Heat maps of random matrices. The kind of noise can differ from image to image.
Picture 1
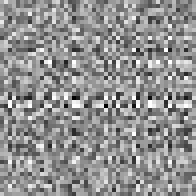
low rank plus noise
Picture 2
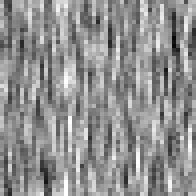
streaked along the columns
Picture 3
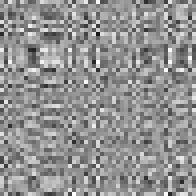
low rank plus noise
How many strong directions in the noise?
one
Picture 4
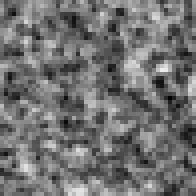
blotchy
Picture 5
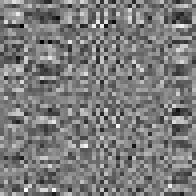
low rank plus noise
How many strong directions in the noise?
one
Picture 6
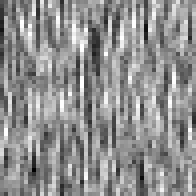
streaked along the columns
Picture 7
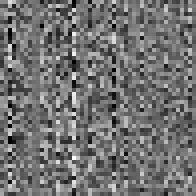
columns of uneven size
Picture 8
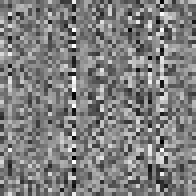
columns of uneven size
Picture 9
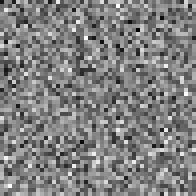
independent entries
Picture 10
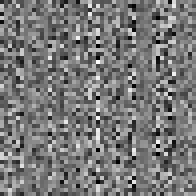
columns of uneven size
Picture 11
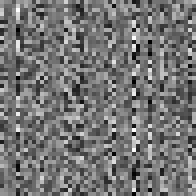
columns of uneven size
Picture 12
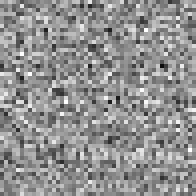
low rank plus noise
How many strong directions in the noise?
five to eight
